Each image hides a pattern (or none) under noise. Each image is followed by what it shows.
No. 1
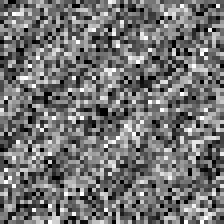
diagonal stripes
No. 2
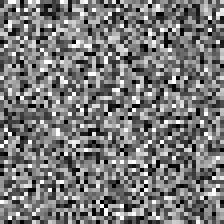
only noise
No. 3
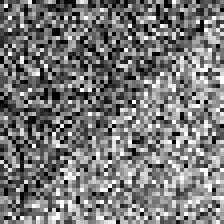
a sharp edge
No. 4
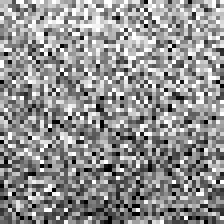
a smooth slope
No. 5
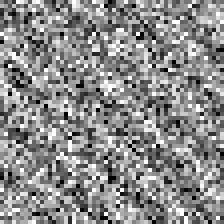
diagonal stripes
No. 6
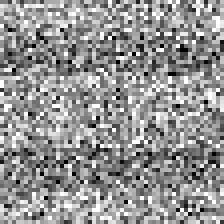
horizontal stripes
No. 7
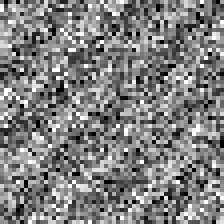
diagonal stripes
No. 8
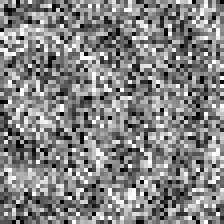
rings round one point
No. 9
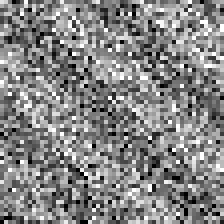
diagonal stripes
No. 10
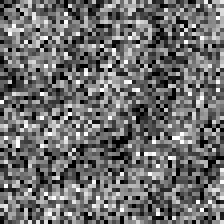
rings round one point
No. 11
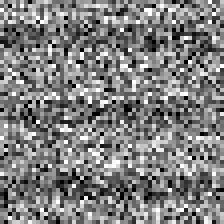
horizontal stripes
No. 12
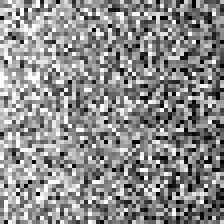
a smooth slope
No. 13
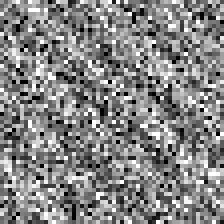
diagonal stripes
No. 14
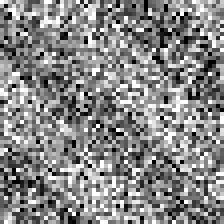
diagonal stripes
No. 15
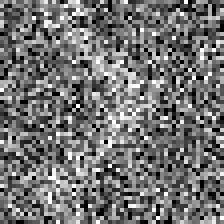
a wavy band
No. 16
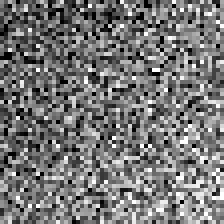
a smooth slope
